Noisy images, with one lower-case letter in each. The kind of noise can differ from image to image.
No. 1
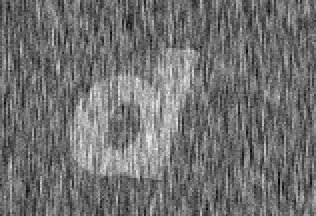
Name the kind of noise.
streaked along the columns
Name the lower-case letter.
d
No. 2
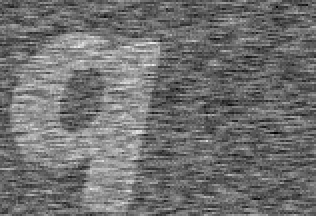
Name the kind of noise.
streaked along the rows
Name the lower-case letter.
q
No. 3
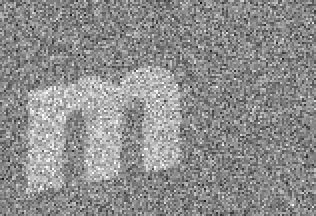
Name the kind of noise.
independent entries
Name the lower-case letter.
m
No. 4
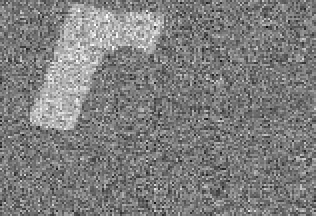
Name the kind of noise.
low rank plus noise
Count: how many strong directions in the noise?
five to eight
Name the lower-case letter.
r
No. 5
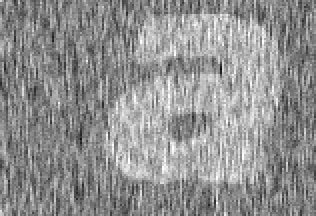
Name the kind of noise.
streaked along the columns
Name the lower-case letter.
a
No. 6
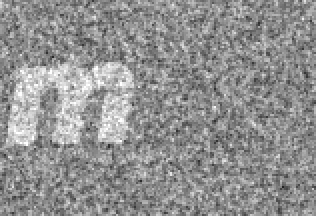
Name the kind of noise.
blotchy
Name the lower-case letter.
m
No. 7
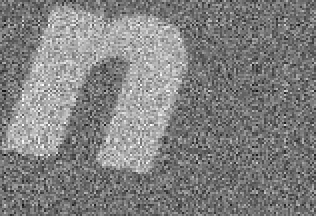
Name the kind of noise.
low rank plus noise
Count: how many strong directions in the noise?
two
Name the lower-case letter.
n
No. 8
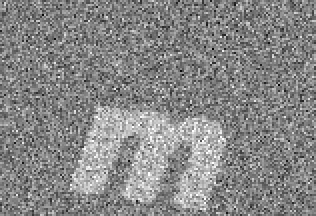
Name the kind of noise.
independent entries
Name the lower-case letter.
m
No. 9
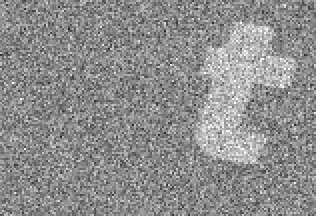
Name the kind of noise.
independent entries
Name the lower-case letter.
t
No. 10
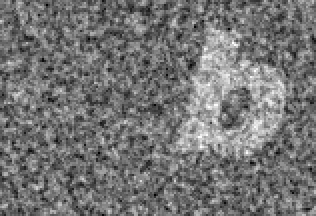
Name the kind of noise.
blotchy
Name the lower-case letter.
b
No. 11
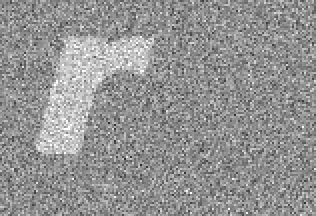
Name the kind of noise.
independent entries
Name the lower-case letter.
r
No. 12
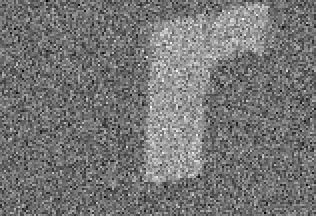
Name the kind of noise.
independent entries
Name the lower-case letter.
r
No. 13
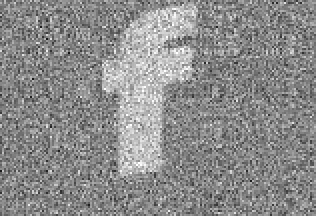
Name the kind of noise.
low rank plus noise
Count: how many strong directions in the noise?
three or four
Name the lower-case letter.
f
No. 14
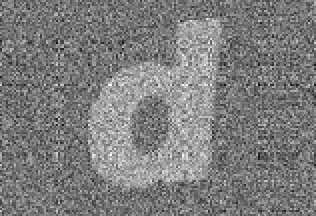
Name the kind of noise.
low rank plus noise
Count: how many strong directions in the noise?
one
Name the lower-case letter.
d
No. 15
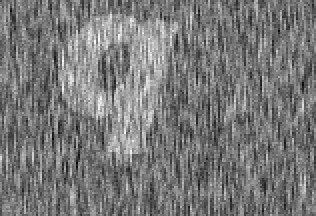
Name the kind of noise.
streaked along the columns
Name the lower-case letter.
q
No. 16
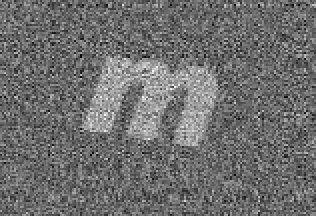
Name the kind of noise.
low rank plus noise
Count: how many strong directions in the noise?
three or four
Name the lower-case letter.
m
